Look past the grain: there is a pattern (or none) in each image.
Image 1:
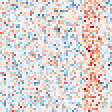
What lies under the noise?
one vertical stripe
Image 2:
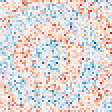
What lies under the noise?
rings round one point
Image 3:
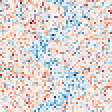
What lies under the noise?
a wavy band
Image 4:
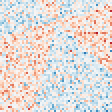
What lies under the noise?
spokes from one point
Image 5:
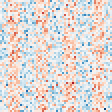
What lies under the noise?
vertical stripes
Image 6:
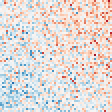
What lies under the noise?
a smooth slope
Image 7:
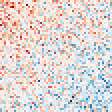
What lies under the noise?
a smooth slope
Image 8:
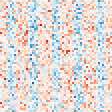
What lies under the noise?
vertical stripes
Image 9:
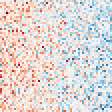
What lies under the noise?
a smooth slope
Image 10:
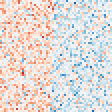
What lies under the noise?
a sharp edge
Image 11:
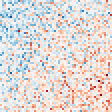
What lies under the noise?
a smooth slope
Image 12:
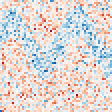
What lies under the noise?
a wavy band
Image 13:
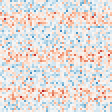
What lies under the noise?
horizontal stripes
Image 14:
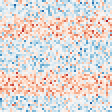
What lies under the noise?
horizontal stripes
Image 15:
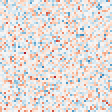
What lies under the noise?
only noise
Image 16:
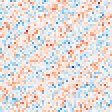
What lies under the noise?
diagonal stripes
